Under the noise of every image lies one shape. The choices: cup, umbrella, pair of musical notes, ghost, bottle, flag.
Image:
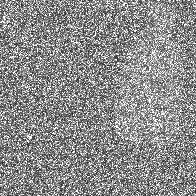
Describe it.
light bottle
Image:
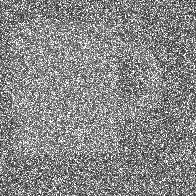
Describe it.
light cup
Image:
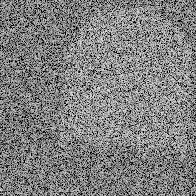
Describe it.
light ghost
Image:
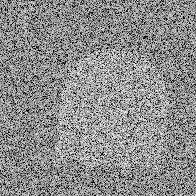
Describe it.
light ghost
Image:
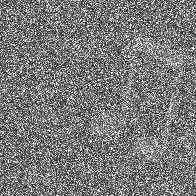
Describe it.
light pair of musical notes
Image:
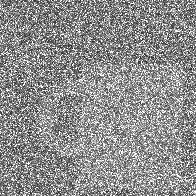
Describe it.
light cup
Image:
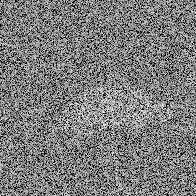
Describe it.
light umbrella
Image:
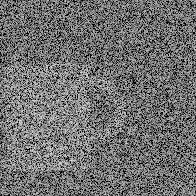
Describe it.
light cup
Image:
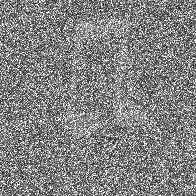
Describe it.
light pair of musical notes
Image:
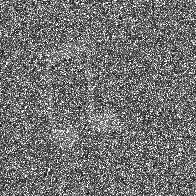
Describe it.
light pair of musical notes
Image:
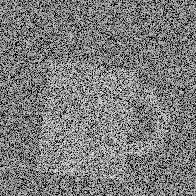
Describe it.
light cup
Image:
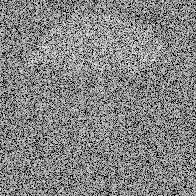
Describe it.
light umbrella
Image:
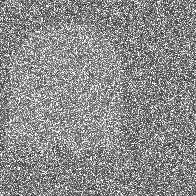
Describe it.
light ghost
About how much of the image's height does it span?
two thirds
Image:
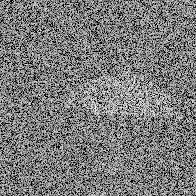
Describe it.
light umbrella
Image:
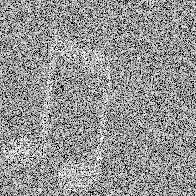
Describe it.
light pair of musical notes
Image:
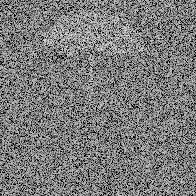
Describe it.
light umbrella
